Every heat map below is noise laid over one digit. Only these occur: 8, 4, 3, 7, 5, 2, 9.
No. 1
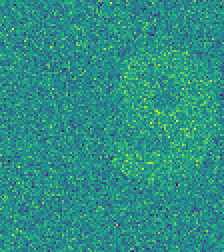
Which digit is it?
9
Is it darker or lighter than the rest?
lighter
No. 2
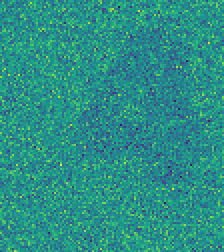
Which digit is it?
4
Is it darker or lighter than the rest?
darker
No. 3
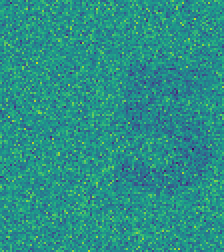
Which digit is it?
5
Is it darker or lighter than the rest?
darker
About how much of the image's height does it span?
half
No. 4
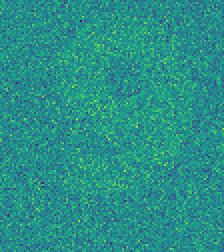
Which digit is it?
9
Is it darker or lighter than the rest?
lighter
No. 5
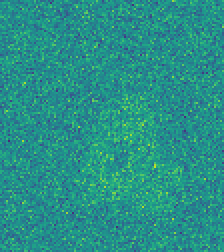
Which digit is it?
4
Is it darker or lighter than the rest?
lighter
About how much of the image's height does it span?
half
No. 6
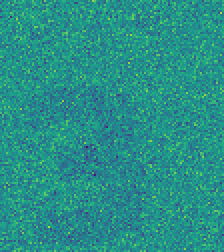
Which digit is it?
3
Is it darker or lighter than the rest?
darker
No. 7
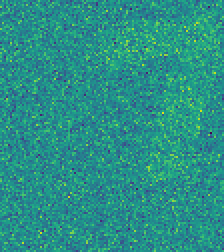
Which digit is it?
7
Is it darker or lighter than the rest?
lighter
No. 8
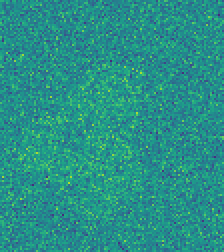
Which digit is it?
4
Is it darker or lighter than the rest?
lighter
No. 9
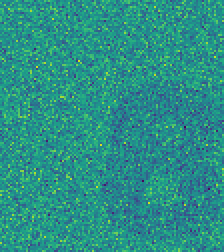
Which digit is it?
8
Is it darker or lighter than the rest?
darker
